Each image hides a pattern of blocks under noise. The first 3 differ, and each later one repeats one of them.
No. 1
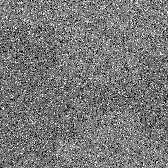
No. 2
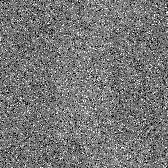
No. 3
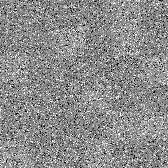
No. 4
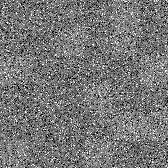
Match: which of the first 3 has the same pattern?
3
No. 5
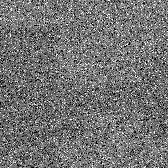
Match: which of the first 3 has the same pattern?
1
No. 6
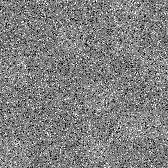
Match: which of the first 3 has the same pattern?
3
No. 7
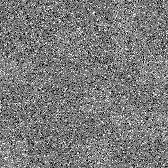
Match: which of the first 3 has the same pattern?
3
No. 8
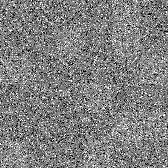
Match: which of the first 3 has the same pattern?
3
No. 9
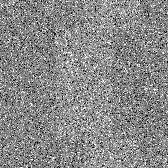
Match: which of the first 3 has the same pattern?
2
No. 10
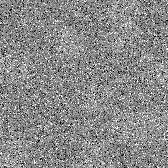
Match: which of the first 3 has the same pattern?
3
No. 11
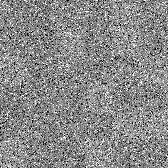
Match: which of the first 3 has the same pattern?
3
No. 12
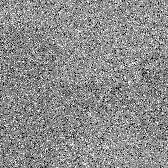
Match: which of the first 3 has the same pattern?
1
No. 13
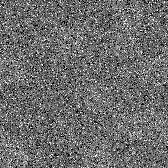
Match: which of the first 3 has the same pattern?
3
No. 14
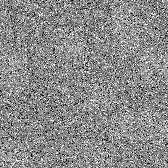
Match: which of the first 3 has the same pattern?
3
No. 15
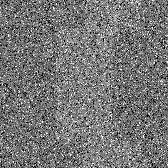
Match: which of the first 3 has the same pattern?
2
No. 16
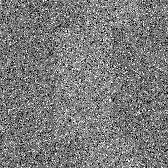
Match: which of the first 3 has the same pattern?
2
